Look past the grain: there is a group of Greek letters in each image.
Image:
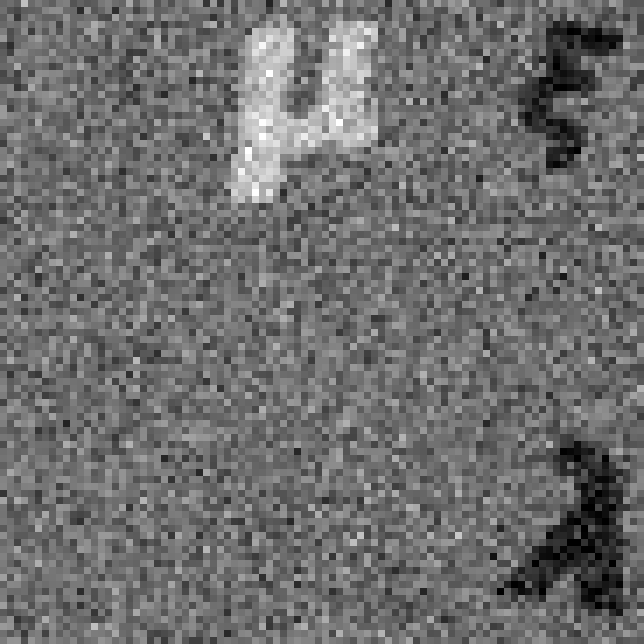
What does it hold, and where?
top middle: light mu; top right: dark xi; bottom right: dark lambda
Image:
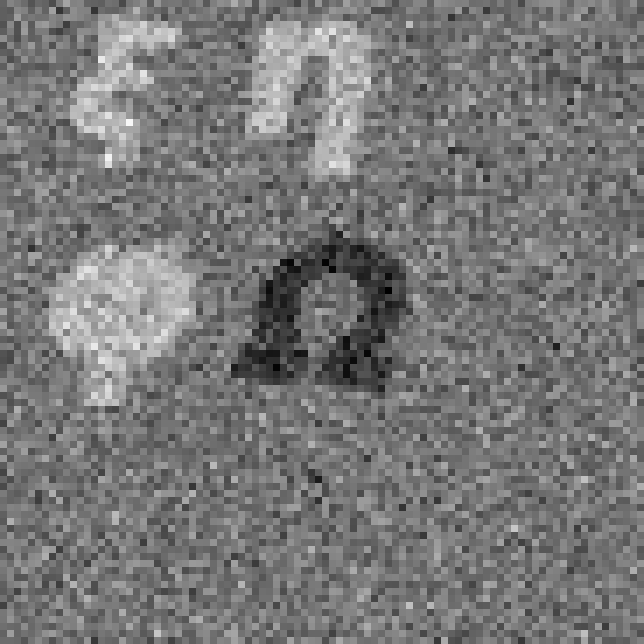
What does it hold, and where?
top left: light xi; top middle: light eta; middle left: light phi; centre: dark omega
